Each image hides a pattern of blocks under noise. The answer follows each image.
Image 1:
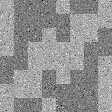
the same after a half turn
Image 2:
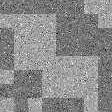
mirrored about the diagonal from the bottom left
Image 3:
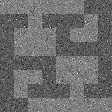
the same after a half turn
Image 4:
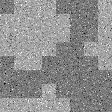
mirrored about the diagonal from the top left
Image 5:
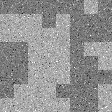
no symmetry
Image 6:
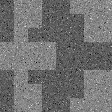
top and bottom mirror each other
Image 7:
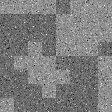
mirrored about the diagonal from the bottom left
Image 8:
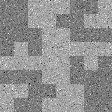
the same after a half turn
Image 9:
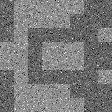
top and bottom mirror each other
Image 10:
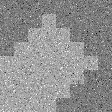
mirrored about the diagonal from the bottom left
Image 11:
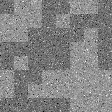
mirrored about the diagonal from the top left
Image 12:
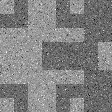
top and bottom mirror each other
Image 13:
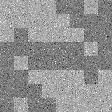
the same after a half turn
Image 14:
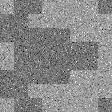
top and bottom mirror each other
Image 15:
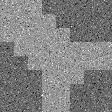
mirrored about the diagonal from the top left
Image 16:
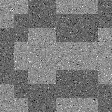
top and bottom mirror each other
